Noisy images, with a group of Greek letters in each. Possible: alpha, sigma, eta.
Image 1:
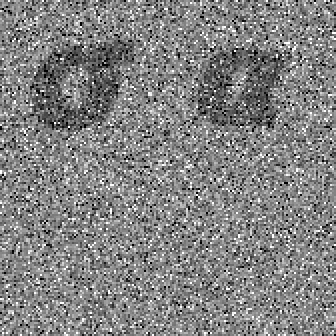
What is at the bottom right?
nothing
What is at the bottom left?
nothing
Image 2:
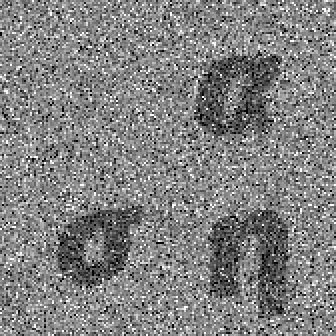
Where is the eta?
bottom right
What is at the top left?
nothing
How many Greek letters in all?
3
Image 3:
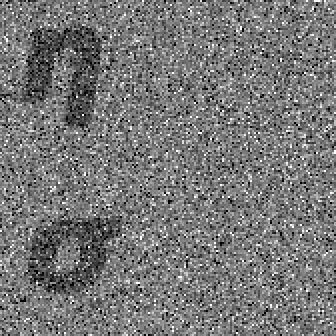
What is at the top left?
eta
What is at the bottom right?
nothing
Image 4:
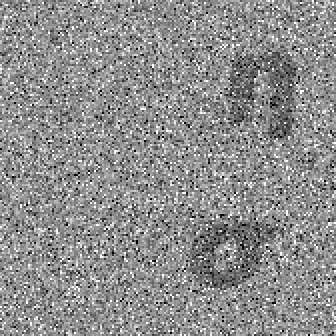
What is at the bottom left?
nothing
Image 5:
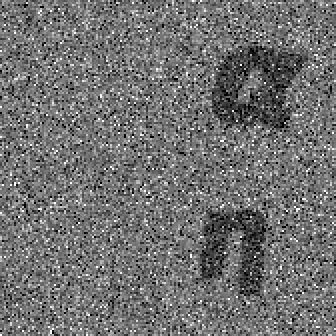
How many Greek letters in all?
2
